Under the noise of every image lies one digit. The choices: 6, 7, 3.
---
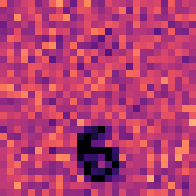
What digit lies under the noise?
6
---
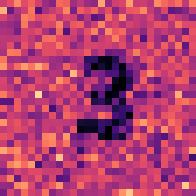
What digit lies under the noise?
3
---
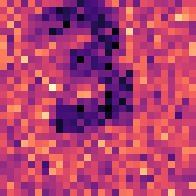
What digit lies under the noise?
3
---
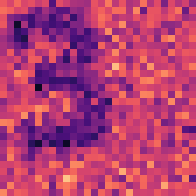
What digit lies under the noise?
3
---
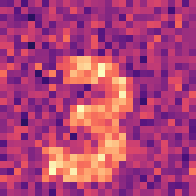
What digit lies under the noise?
3
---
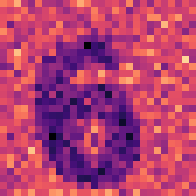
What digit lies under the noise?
6
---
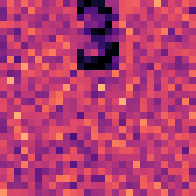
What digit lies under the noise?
3
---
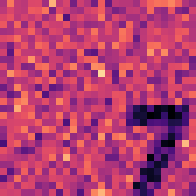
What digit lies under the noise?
7
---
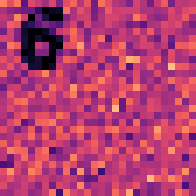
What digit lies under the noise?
6
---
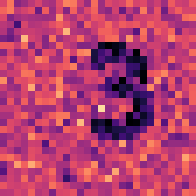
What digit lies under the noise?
3
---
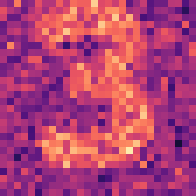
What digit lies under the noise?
3
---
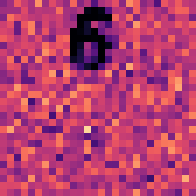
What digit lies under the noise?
6
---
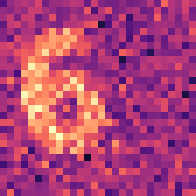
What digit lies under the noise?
6
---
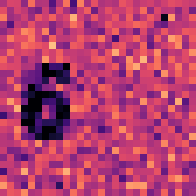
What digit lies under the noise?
6
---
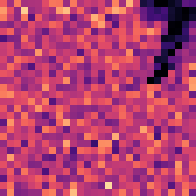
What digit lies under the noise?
7
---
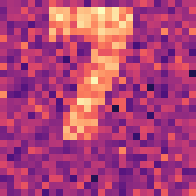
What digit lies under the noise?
7
